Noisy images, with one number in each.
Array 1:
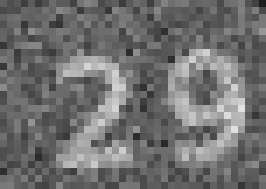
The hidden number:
29
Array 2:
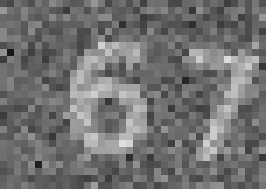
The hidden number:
67
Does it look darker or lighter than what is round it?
lighter
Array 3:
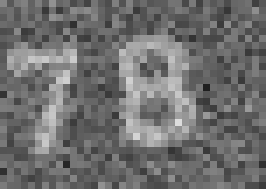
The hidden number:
78
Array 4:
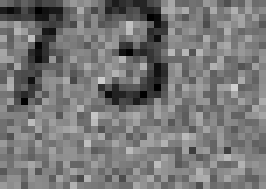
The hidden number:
73
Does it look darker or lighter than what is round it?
darker
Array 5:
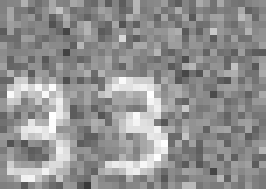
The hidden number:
33
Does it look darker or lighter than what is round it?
lighter
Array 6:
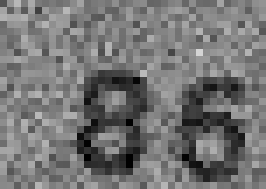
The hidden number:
86
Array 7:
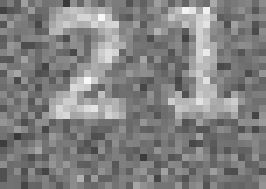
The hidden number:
21
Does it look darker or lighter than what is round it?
lighter
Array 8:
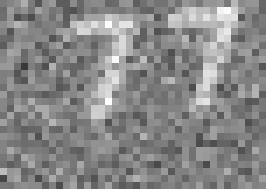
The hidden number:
77
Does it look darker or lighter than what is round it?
lighter
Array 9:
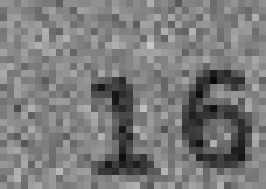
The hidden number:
16
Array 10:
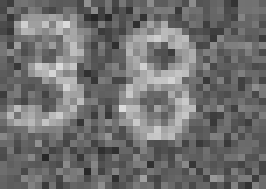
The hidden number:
38
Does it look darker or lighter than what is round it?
lighter
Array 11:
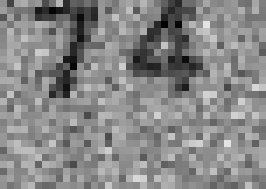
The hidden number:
74
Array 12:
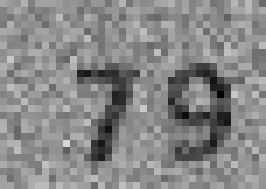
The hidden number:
79
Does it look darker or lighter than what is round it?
darker
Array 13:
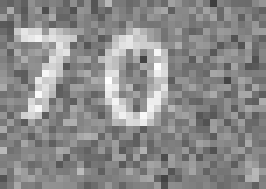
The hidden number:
70
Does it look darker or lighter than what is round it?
lighter
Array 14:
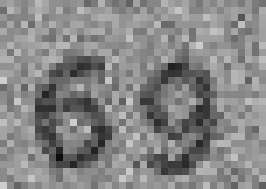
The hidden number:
69
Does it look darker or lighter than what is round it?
darker
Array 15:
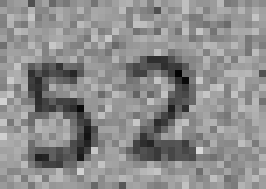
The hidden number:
52
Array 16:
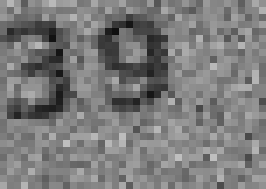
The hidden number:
39
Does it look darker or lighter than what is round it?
darker
